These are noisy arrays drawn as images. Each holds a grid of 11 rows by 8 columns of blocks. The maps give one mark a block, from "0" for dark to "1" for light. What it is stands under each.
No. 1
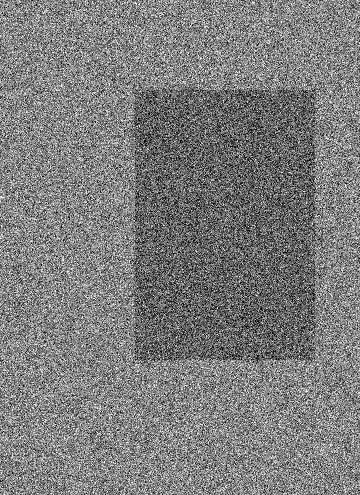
1 1 1 1 1 1 1 1
1 1 1 1 1 1 1 1
1 1 1 0 0 0 0 1
1 1 1 0 0 0 0 1
1 1 1 0 0 0 0 1
1 1 1 0 0 0 0 1
1 1 1 0 0 0 0 1
1 1 1 0 0 0 0 1
1 1 1 1 1 1 1 1
1 1 1 1 1 1 1 1
1 1 1 1 1 1 1 1
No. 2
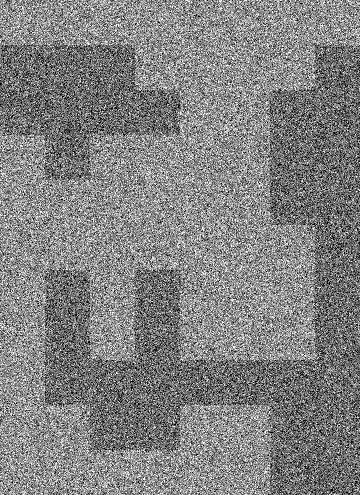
1 1 1 1 1 1 1 1
0 0 0 1 1 1 1 0
0 0 0 0 1 1 0 0
1 0 1 1 1 1 0 0
1 1 1 1 1 1 0 0
1 1 1 1 1 1 1 0
1 0 1 0 1 1 1 0
1 0 1 0 1 1 1 0
1 0 0 0 0 0 0 0
1 1 0 0 1 1 0 0
1 1 1 1 1 1 0 0
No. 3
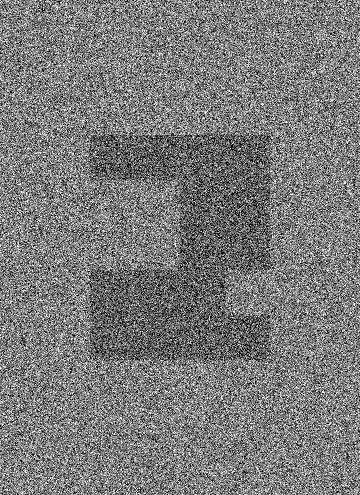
1 1 1 1 1 1 1 1
1 1 1 1 1 1 1 1
1 1 1 1 1 1 1 1
1 1 0 0 0 0 1 1
1 1 1 1 0 0 1 1
1 1 1 1 0 0 1 1
1 1 0 0 0 1 1 1
1 1 0 0 0 0 1 1
1 1 1 1 1 1 1 1
1 1 1 1 1 1 1 1
1 1 1 1 1 1 1 1
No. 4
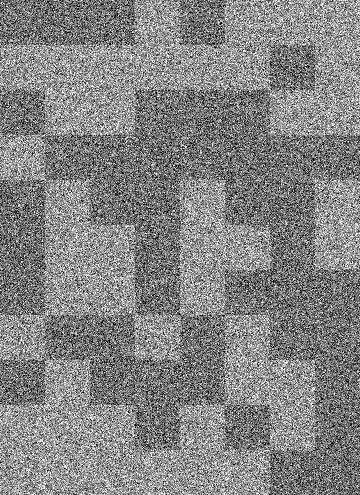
0 0 0 1 0 1 1 1
1 1 1 1 1 1 0 1
0 1 1 0 0 0 1 1
1 0 0 0 0 0 0 0
0 1 0 0 1 0 0 1
0 1 1 0 1 1 0 1
0 1 1 0 1 0 0 0
1 0 0 1 0 1 0 0
0 1 0 0 0 1 1 0
1 1 1 0 1 0 1 0
1 1 1 1 1 1 0 0
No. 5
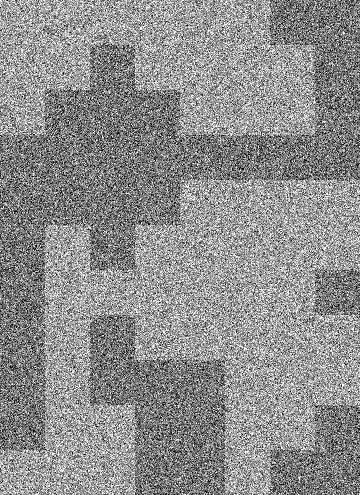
1 1 1 1 1 1 0 0
1 1 0 1 1 1 1 0
1 0 0 0 1 1 1 0
0 0 0 0 0 0 0 0
0 0 0 0 1 1 1 1
0 1 0 1 1 1 1 1
0 1 1 1 1 1 1 0
0 1 0 1 1 1 1 1
0 1 0 0 0 1 1 1
0 1 1 0 0 1 1 0
1 1 1 0 0 1 0 0
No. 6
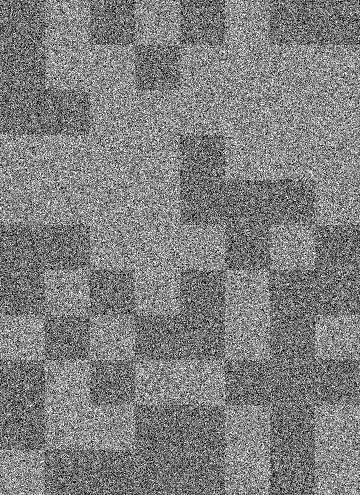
0 1 0 1 0 1 0 0
0 1 1 0 1 1 1 1
0 0 1 1 1 1 1 1
1 1 1 1 0 1 1 1
1 1 1 1 0 0 0 1
0 0 1 1 1 0 1 0
0 1 0 1 0 1 0 0
1 0 1 0 0 1 0 1
0 1 0 1 1 0 0 0
0 1 1 0 0 1 0 1
1 0 0 0 0 1 0 1
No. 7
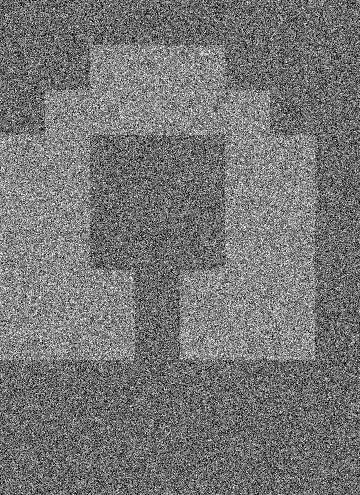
0 0 0 0 0 0 0 0
0 0 1 1 1 0 0 0
0 1 1 1 1 1 0 0
1 1 0 0 0 1 1 0
1 1 0 0 0 1 1 0
1 1 0 0 0 1 1 0
1 1 1 0 1 1 1 0
1 1 1 0 1 1 1 0
0 0 0 0 0 0 0 0
0 0 0 0 0 0 0 0
0 0 0 0 0 0 0 0
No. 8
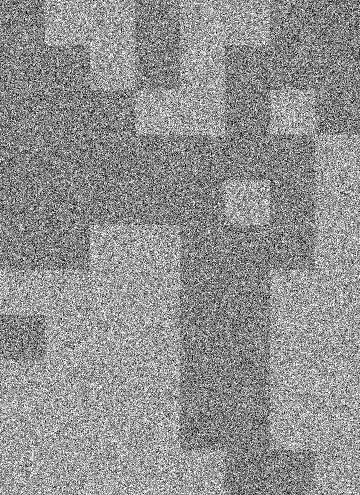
0 1 1 0 1 1 0 0
0 0 1 0 1 0 0 0
0 0 0 1 1 0 1 0
0 0 0 0 0 0 0 1
0 0 0 0 0 1 0 1
0 0 1 1 0 0 0 1
1 1 1 1 0 0 1 1
0 1 1 1 0 0 1 1
1 1 1 1 0 0 1 1
1 1 1 1 0 0 1 1
1 1 1 1 1 0 0 1
